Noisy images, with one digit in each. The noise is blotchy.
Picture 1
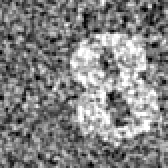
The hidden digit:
8
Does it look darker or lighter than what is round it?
lighter
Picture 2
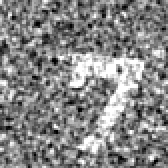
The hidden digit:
7
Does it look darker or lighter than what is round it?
lighter
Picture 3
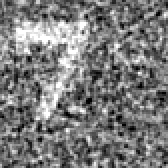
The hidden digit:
7
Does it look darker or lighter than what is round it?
lighter
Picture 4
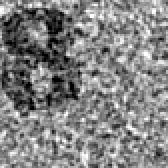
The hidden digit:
8
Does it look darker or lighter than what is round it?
darker
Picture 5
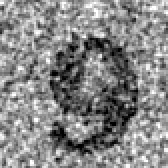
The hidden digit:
9
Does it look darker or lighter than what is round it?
darker
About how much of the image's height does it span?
two thirds
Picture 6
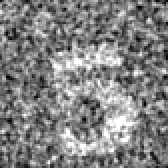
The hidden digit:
5
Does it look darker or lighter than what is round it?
lighter
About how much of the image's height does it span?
two thirds
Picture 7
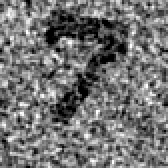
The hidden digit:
7
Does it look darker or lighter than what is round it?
darker
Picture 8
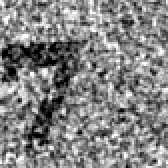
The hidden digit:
7
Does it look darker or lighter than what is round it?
darker
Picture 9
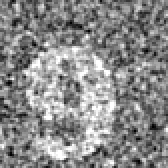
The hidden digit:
9
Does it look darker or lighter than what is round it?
lighter
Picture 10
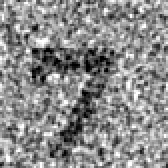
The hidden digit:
7
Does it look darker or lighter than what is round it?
darker
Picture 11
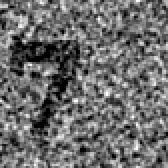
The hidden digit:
7
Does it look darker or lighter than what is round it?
darker
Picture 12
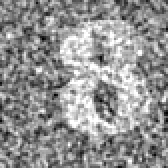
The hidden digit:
8
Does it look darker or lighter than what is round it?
lighter
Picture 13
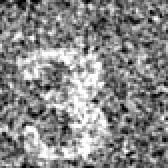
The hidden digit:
3
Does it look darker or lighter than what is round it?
lighter
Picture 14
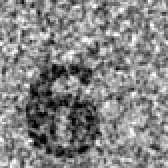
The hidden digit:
6
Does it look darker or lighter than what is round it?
darker
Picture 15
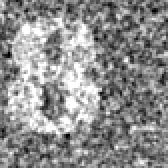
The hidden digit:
8
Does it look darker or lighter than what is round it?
lighter
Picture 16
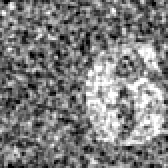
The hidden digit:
6
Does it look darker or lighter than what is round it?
lighter
